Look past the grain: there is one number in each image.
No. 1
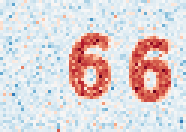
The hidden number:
66
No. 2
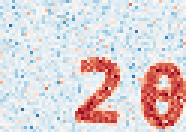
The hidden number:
20
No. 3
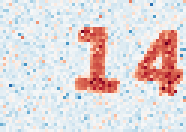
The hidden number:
14
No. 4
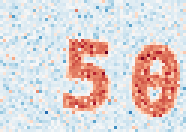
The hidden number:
50
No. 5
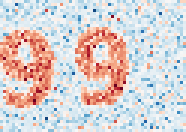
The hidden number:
99
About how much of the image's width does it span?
two thirds
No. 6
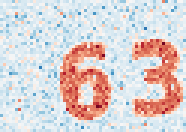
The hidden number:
63
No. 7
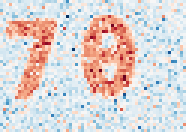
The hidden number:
70
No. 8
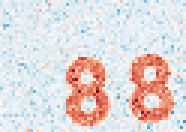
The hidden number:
88
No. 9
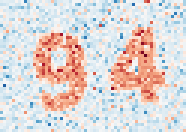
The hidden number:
94
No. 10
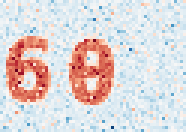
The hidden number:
60
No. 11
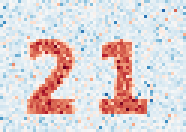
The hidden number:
21
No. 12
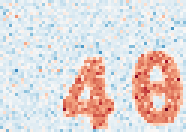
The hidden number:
40
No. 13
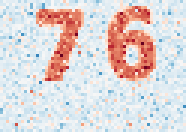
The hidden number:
76
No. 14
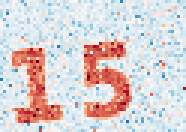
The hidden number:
15
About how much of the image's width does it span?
two thirds
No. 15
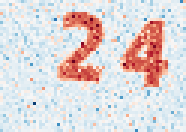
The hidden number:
24
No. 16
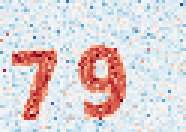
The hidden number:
79
